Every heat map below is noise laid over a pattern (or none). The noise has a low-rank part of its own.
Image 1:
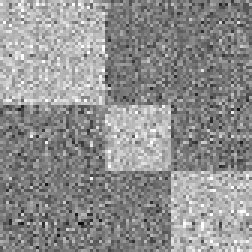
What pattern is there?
blocks along the diagonal
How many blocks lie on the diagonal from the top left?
3
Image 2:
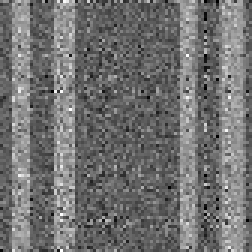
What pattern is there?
bands of columns
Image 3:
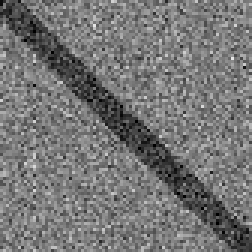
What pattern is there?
a diagonal band
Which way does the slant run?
top left to bottom right
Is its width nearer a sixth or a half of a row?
a sixth
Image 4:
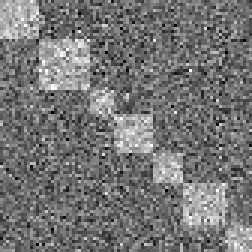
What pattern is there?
blocks along the diagonal
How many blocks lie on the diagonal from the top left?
7
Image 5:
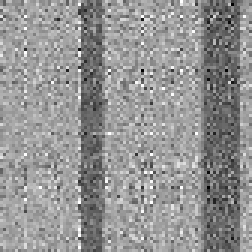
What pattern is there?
bands of columns
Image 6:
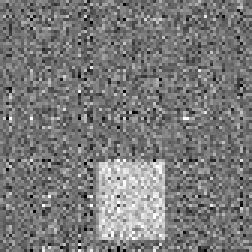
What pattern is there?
one block
